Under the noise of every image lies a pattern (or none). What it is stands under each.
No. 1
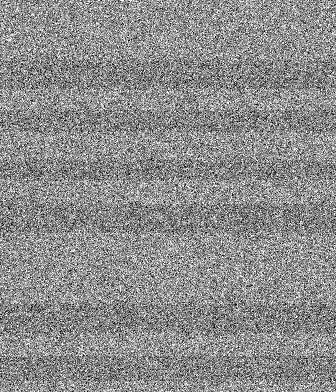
bands of rows
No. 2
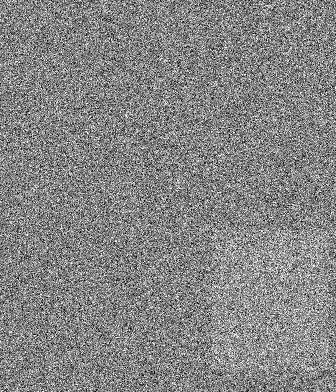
one block
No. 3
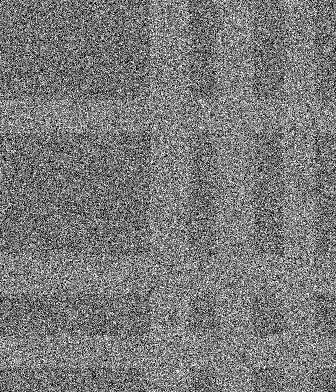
bands of rows crossing bands of columns
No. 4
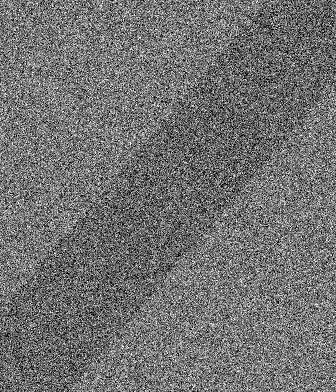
a diagonal band
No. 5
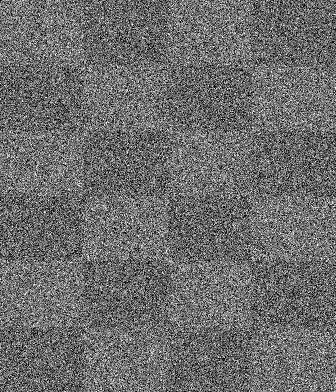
a checkerboard
